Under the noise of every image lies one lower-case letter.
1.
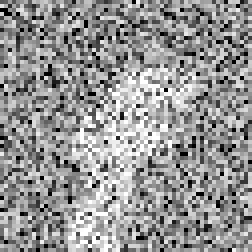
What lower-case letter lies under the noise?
f
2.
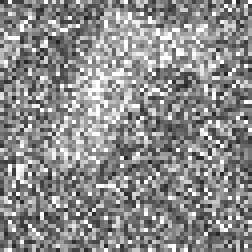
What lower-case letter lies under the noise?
r
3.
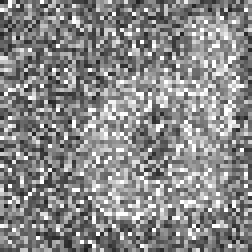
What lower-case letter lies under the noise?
d
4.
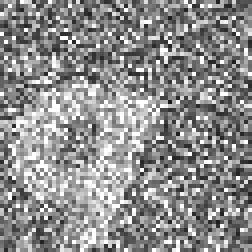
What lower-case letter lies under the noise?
q
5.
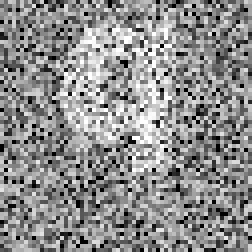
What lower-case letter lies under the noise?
q
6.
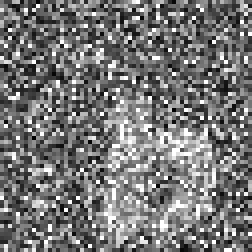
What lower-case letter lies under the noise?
b
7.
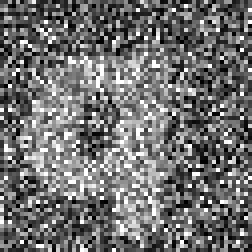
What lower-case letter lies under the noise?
q
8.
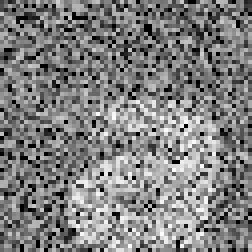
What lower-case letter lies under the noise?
a
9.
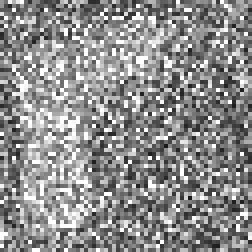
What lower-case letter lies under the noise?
r
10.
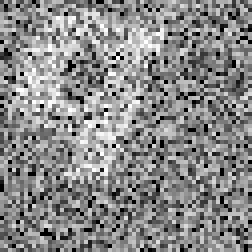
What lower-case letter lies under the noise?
q
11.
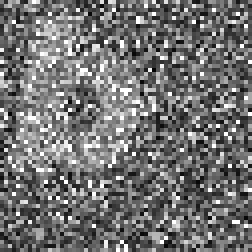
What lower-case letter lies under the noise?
b
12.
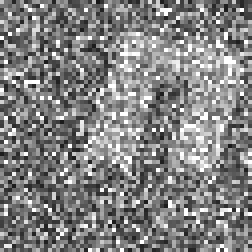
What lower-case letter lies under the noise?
n
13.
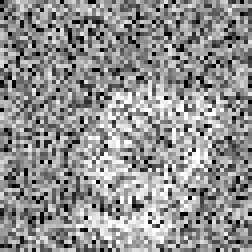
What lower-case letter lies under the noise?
g
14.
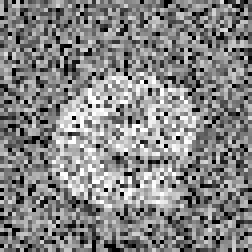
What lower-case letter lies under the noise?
e
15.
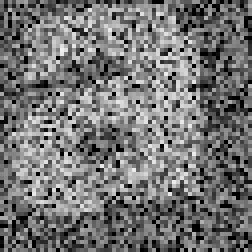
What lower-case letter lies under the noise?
a
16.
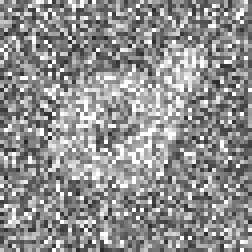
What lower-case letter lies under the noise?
d
